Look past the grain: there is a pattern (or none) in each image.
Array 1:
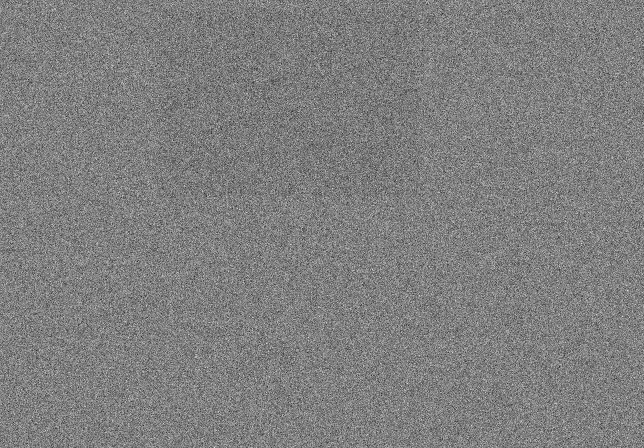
one block
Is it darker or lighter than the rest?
darker
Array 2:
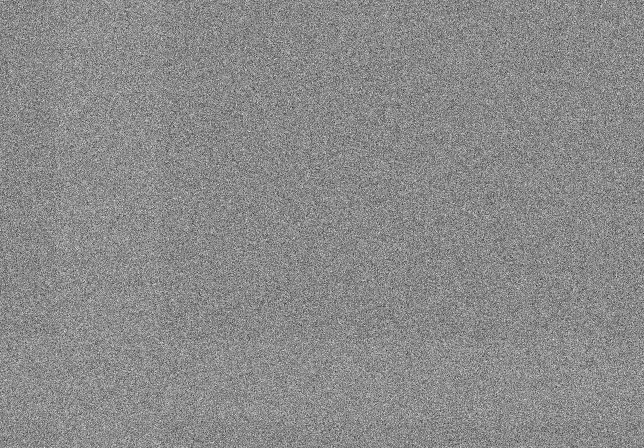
bands of rows crossing bands of columns
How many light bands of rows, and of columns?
1 and 1
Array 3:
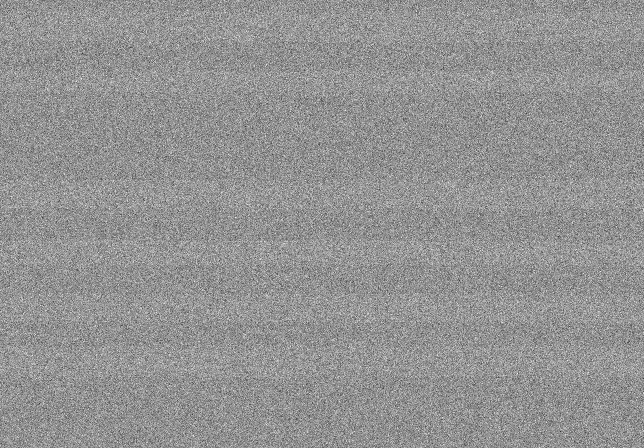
bands of rows
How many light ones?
6
